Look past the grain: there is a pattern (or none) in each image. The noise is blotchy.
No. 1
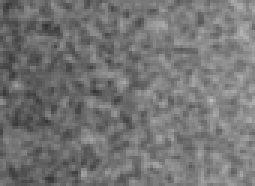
a smooth slope
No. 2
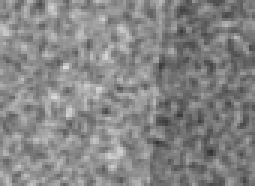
a sharp edge
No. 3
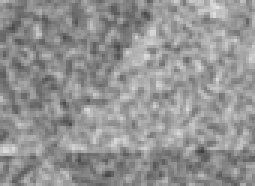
spokes from one point
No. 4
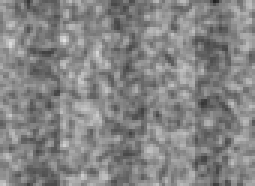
vertical stripes
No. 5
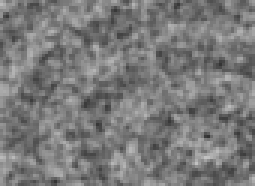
rings round one point
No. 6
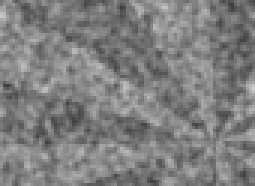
spokes from one point
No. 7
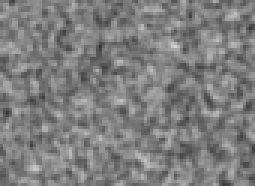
only noise
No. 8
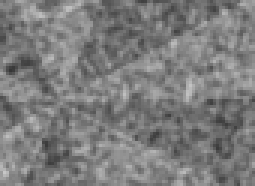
spokes from one point
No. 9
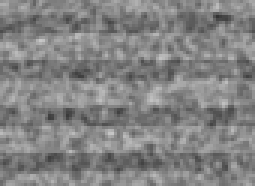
horizontal stripes
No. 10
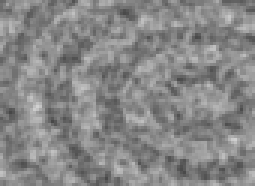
rings round one point
